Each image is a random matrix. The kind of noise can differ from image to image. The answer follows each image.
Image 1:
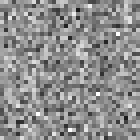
independent entries
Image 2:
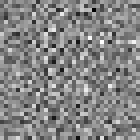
low rank plus noise
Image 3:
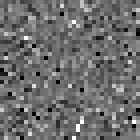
heavy tails
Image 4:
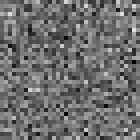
low rank plus noise
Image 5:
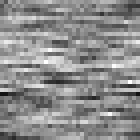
streaked along the rows
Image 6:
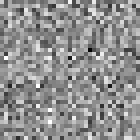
low rank plus noise
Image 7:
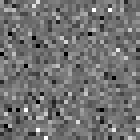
heavy tails
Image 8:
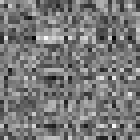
low rank plus noise
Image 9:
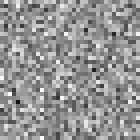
independent entries
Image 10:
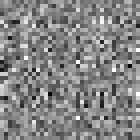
low rank plus noise
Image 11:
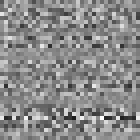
rows of uneven size
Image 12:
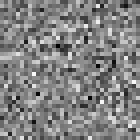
independent entries
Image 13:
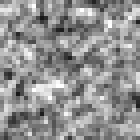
blotchy
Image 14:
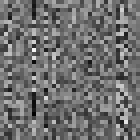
columns of uneven size
